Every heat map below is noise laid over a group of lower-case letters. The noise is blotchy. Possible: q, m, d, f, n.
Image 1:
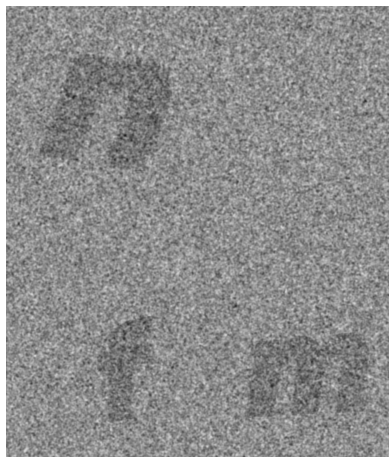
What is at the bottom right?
m
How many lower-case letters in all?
3
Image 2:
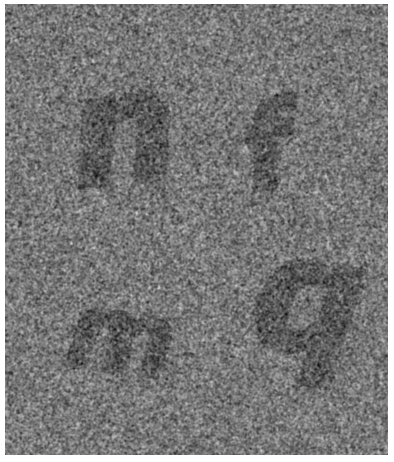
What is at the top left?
n
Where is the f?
top right
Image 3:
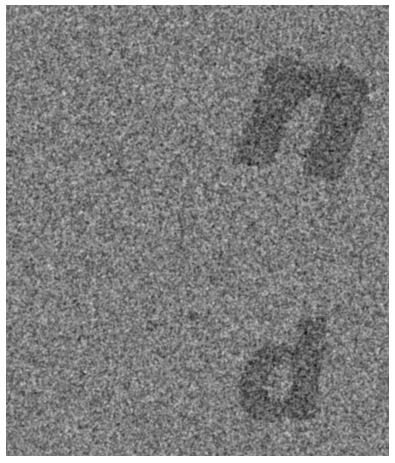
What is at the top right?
n
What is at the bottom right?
d
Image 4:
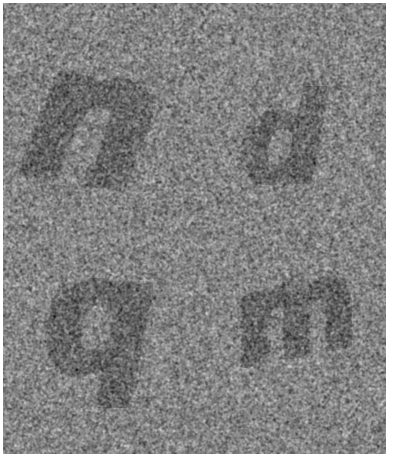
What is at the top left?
n
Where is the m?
bottom right
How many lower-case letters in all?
4
